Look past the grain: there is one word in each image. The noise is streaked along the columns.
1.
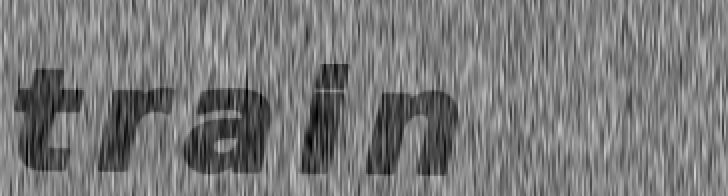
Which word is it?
train
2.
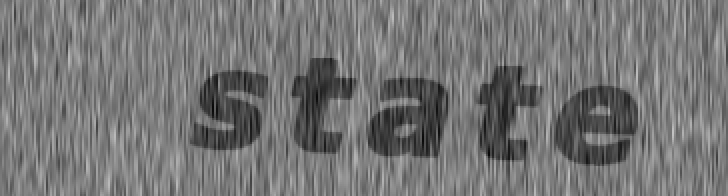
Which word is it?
state
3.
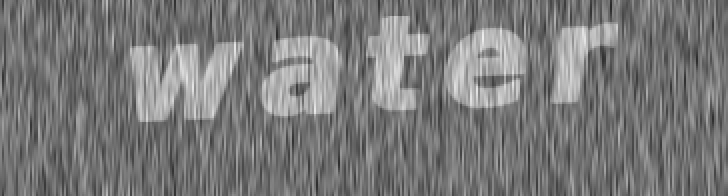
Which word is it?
water
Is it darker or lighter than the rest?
lighter
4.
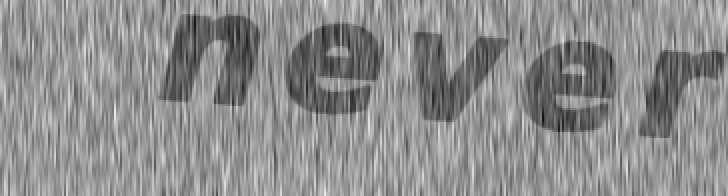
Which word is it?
never
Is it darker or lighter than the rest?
darker
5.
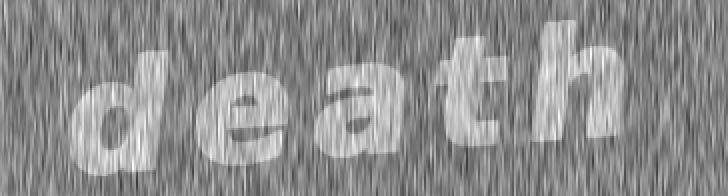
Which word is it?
death
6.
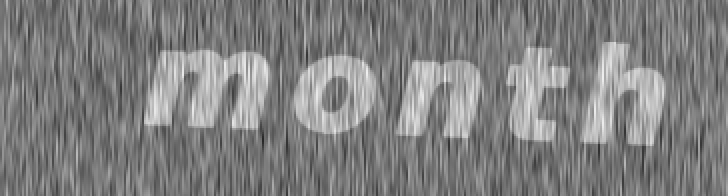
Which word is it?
month
